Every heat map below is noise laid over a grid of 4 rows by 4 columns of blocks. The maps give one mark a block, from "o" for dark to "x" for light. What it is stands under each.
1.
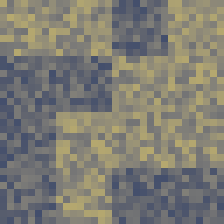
xxox
ooxx
oxxx
oxoo
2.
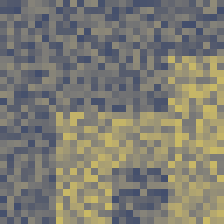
oooo
ooox
oxxx
oxox
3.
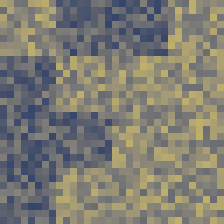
xoox
oxxx
ooxx
oxxx
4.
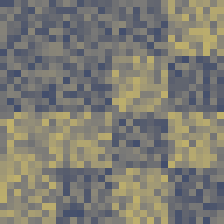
ooox
ooxo
xxox
xoxo
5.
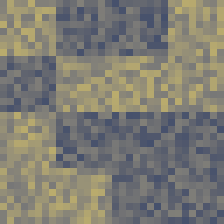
xoox
oxxx
xooo
xxoo
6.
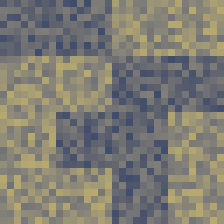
ooxx
xxoo
xoox
xxox
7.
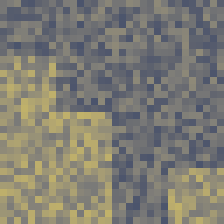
oooo
xooo
xxoo
xxox
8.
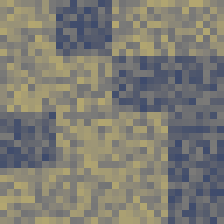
xoxx
xxoo
oxxo
xxxo
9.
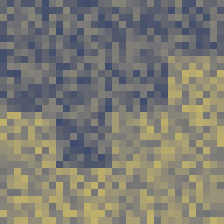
oooo
ooox
xoxx
xxxx
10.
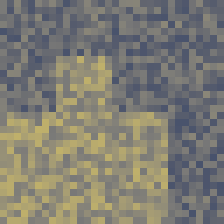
oooo
oxoo
xxxo
xxxo
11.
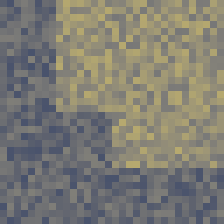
oxxx
oxxx
ooxx
oooo
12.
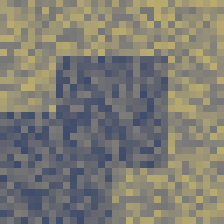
xxxx
xoox
ooox
ooxx
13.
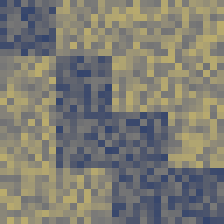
oxxx
xoxx
xoox
xxoo
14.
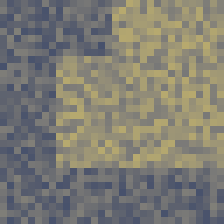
ooxx
oxxx
oxxx
oooo
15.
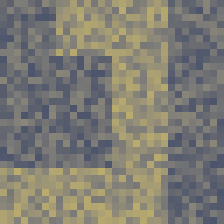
oxxo
ooxo
ooxo
xxxo
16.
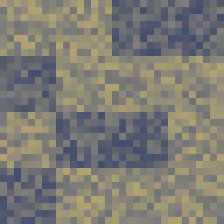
xxoo
oxxx
xoox
oxxx
